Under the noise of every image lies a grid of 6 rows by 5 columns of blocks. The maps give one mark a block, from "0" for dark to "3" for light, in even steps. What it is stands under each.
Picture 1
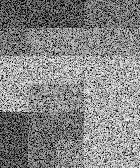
0 0 0 1 1
1 2 2 2 2
3 3 3 3 3
3 2 2 3 3
0 1 1 3 3
0 1 2 3 3
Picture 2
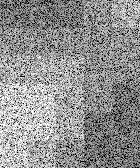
0 0 0 1 2
1 1 1 1 1
2 2 2 1 1
3 3 2 1 0
3 3 2 0 0
3 2 1 0 0
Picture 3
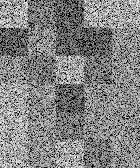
3 1 0 3 3
0 2 0 0 2
2 1 3 1 2
3 2 0 2 2
3 2 1 2 2
3 2 3 1 2
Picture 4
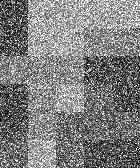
0 3 3 3 3
0 3 3 2 2
2 2 2 0 0
0 2 3 1 0
0 2 1 1 1
1 3 1 0 0
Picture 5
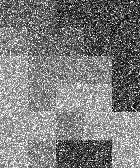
1 1 0 0 0
2 1 1 0 0
3 2 2 2 0
3 2 3 3 0
3 3 2 3 3
3 2 0 0 3
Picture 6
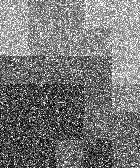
3 2 2 3 3
3 2 2 2 3
1 1 1 1 3
0 0 0 1 2
0 0 0 1 1
0 0 1 0 1
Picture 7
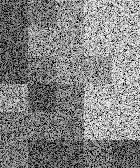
0 1 2 3 3
0 2 2 3 3
0 1 2 2 3
2 0 1 3 3
1 1 1 3 3
1 0 0 1 0
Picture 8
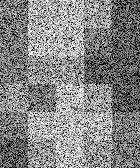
1 3 3 2 0
1 3 3 1 0
1 2 2 0 0
2 1 3 2 0
1 3 3 3 1
0 2 3 2 1
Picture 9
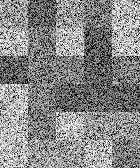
2 0 2 1 3
3 1 3 0 3
0 1 1 0 1
3 1 0 0 0
3 1 3 2 2
3 2 2 3 1
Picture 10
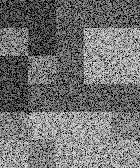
0 0 1 1 1
2 0 1 3 3
0 2 1 3 3
0 1 1 1 1
2 3 3 3 2
3 2 3 3 3
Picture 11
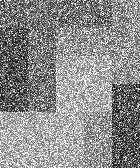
1 1 1 1 2
0 1 2 2 2
0 1 3 3 2
0 1 3 3 0
3 3 3 2 0
3 3 3 2 0
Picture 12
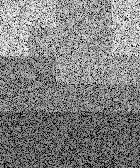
3 3 2 2 3
3 2 2 2 3
1 1 2 2 2
1 1 1 1 1
0 0 0 0 0
0 0 0 0 0
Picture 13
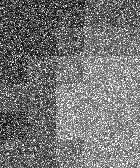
0 0 0 1 1
0 0 1 2 2
0 1 2 3 3
1 1 3 3 3
0 1 3 3 3
1 1 2 3 3
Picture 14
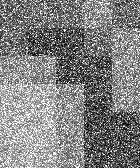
1 1 1 2 1
1 0 0 1 2
2 2 0 0 2
3 3 2 0 2
3 3 2 0 0
3 3 2 0 0
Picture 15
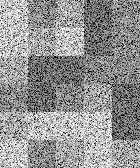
3 1 2 0 1
3 2 3 0 1
2 0 0 1 1
1 0 1 2 0
2 3 3 3 0
3 1 2 3 2
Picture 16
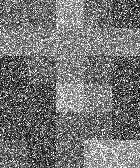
1 1 3 1 0
2 2 2 2 2
0 1 2 1 0
0 0 3 2 0
0 0 1 1 0
1 0 1 3 3
